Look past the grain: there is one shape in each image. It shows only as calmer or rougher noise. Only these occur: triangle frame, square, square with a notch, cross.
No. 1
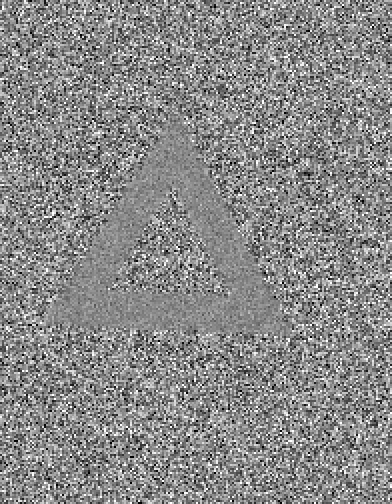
triangle frame
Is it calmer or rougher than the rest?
calmer
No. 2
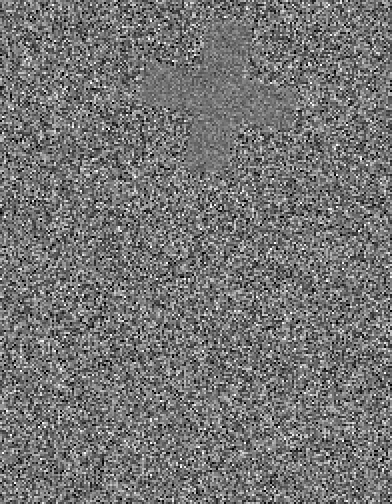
cross
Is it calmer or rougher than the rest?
calmer
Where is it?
top middle
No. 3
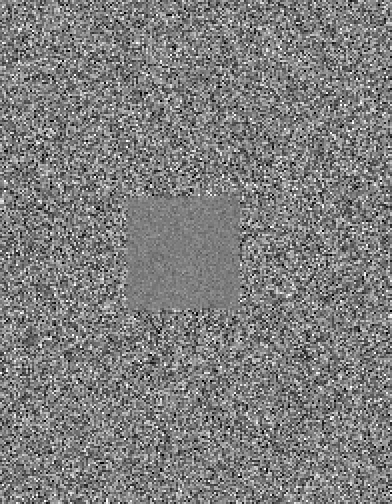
square
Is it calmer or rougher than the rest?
calmer
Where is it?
centre
